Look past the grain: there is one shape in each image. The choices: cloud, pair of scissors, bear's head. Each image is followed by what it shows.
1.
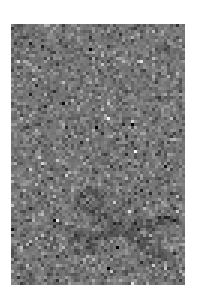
pair of scissors
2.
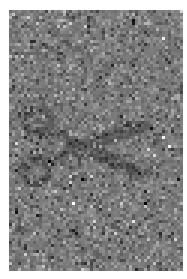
pair of scissors
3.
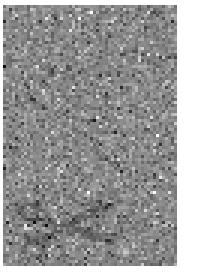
pair of scissors
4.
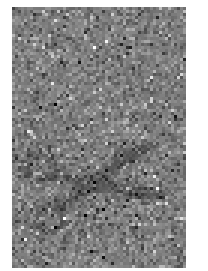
pair of scissors
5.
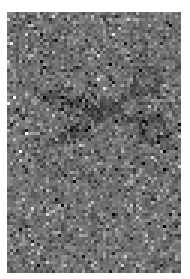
pair of scissors
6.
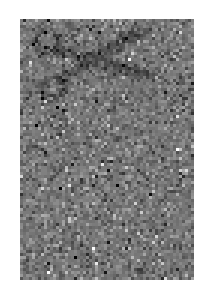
pair of scissors
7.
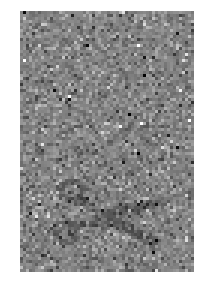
pair of scissors
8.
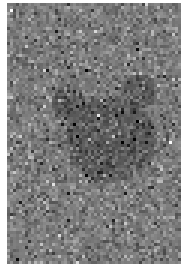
bear's head
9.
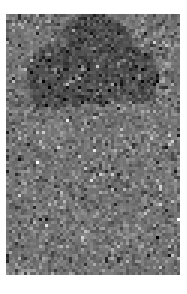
cloud
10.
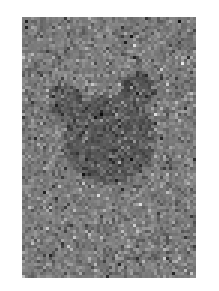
bear's head
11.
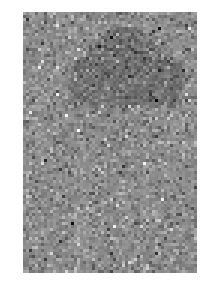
cloud
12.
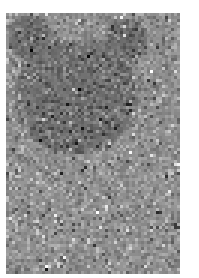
bear's head
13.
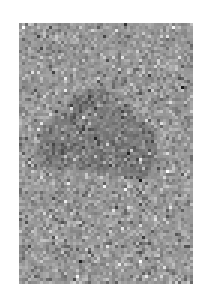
cloud
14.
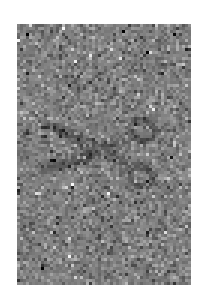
pair of scissors
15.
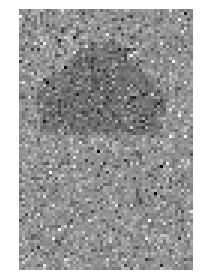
cloud
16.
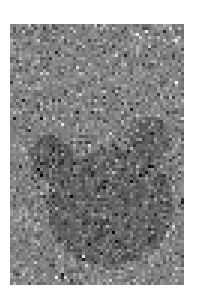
bear's head
